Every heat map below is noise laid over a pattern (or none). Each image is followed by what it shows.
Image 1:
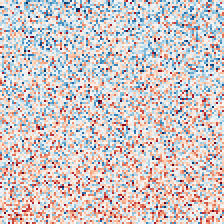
a smooth slope
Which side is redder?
bottom
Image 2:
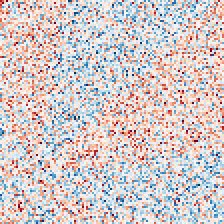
spokes from one point
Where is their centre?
bottom left
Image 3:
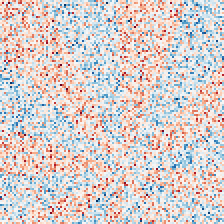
spokes from one point
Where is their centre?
bottom middle
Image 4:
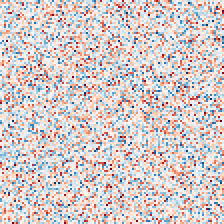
only noise
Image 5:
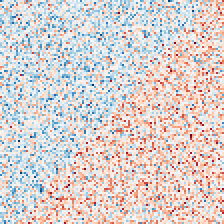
a sharp edge
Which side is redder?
bottom right
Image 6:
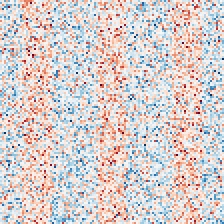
vertical stripes
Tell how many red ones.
3
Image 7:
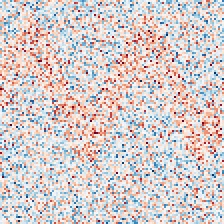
a wavy band
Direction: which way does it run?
left to right
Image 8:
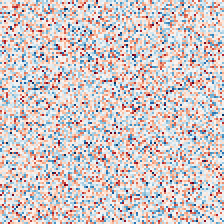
only noise
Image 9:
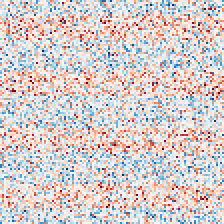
horizontal stripes
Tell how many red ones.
4
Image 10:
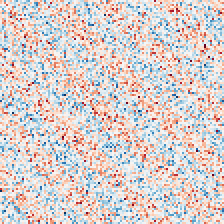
diagonal stripes
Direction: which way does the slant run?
top left to bottom right
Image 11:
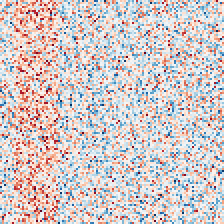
one vertical stripe
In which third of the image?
left
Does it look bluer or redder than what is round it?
redder
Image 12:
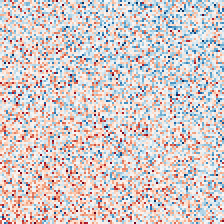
a smooth slope
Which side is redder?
bottom left
